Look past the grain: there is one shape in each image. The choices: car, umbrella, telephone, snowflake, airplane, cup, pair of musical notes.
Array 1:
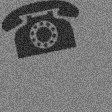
telephone
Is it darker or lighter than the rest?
darker
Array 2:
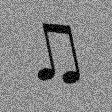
pair of musical notes
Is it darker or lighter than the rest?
darker
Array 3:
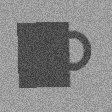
cup
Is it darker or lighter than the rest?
darker
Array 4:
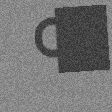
cup
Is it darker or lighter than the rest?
darker
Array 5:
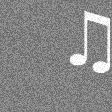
pair of musical notes
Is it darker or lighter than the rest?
lighter
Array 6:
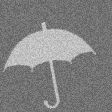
umbrella
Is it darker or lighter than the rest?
lighter
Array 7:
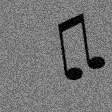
pair of musical notes
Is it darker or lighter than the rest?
darker
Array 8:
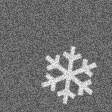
snowflake
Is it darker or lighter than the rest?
lighter
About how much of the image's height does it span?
half
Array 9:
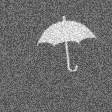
umbrella
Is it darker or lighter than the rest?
lighter
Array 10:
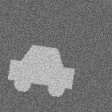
car
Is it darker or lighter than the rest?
lighter
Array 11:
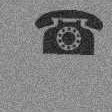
telephone
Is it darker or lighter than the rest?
darker
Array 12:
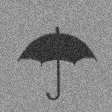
umbrella
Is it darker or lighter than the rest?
darker
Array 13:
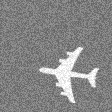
airplane
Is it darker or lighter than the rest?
lighter
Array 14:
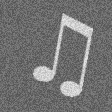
pair of musical notes
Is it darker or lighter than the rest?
lighter
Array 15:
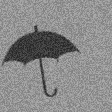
umbrella
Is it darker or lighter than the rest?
darker
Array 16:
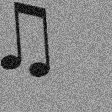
pair of musical notes
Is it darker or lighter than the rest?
darker
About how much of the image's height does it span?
two thirds
